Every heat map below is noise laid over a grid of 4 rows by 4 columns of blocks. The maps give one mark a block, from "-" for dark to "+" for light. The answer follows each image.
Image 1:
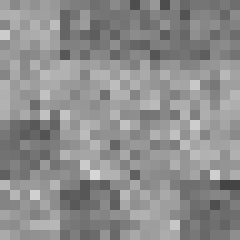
+---
++++
-+++
+-+-
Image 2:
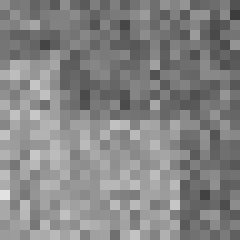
----
+---
+++-
+++-
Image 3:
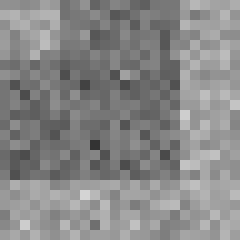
+--+
---+
---+
++++
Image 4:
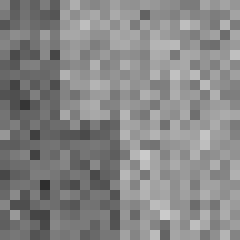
-+++
-+++
--++
--++
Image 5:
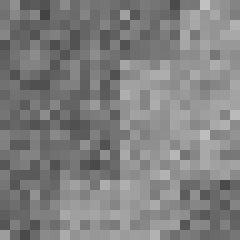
---+
--++
--++
-++-
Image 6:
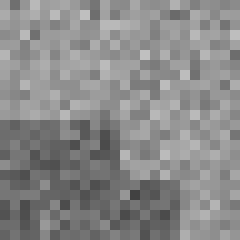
++++
++++
--++
---+
